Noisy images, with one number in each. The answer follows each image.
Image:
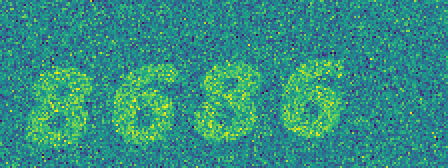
8686
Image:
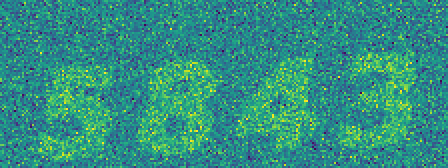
5843
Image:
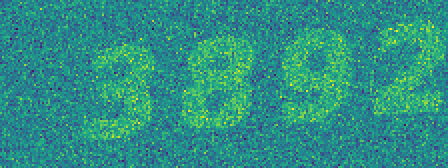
3892
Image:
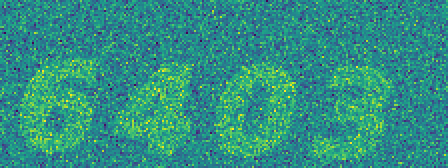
6403
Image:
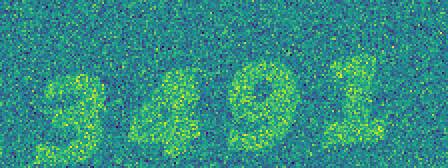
3491
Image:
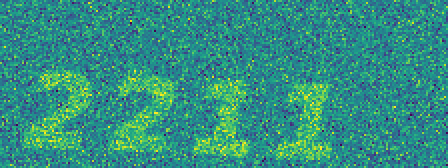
2211
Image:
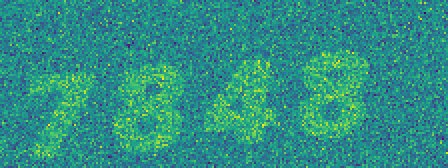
7848
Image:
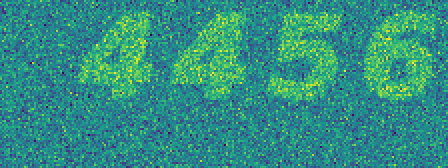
4456
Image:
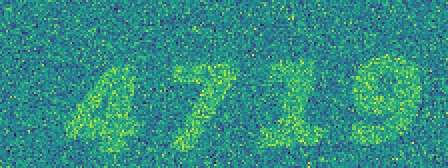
4719
